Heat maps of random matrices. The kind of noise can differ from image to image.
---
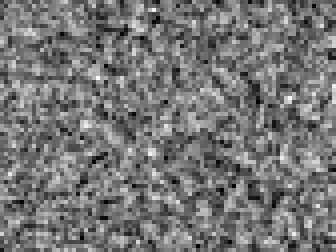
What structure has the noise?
blotchy
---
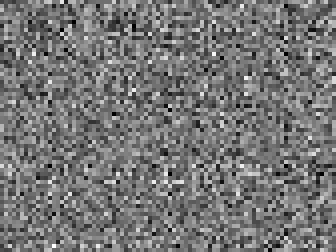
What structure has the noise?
low rank plus noise
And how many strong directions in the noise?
five to eight
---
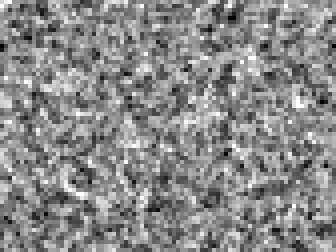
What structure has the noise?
blotchy
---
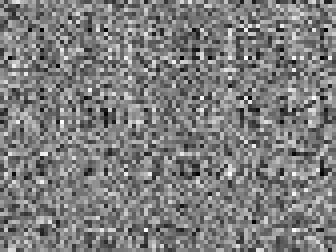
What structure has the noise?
low rank plus noise
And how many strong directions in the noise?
two
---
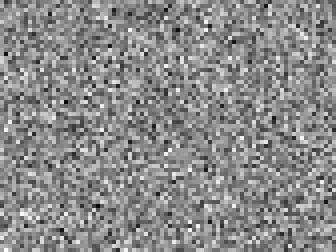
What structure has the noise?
independent entries
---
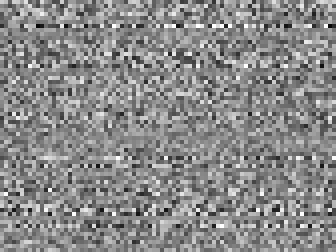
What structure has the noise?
rows of uneven size
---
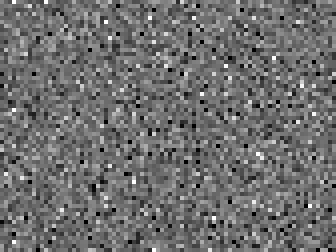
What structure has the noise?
heavy tails
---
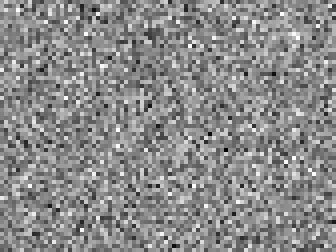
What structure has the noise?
independent entries
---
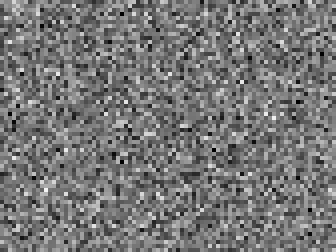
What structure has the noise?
independent entries
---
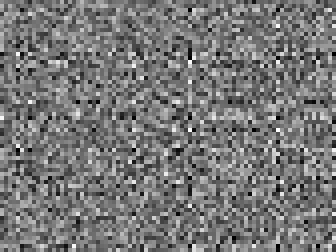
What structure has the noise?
low rank plus noise
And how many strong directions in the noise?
two
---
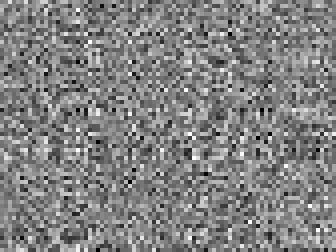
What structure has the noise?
low rank plus noise
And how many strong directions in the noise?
one
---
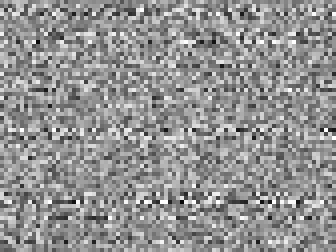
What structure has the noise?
rows of uneven size
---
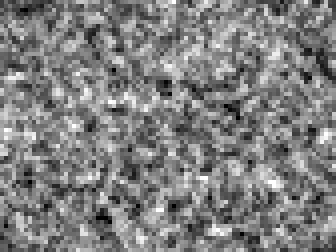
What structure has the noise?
blotchy
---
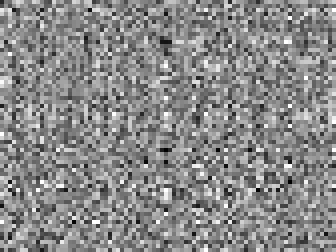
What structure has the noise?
low rank plus noise
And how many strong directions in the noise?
five to eight
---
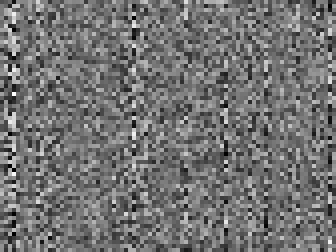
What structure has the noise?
columns of uneven size
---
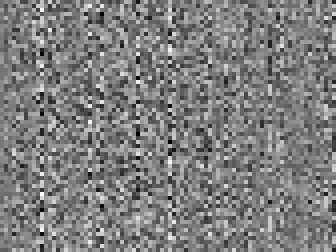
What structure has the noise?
columns of uneven size
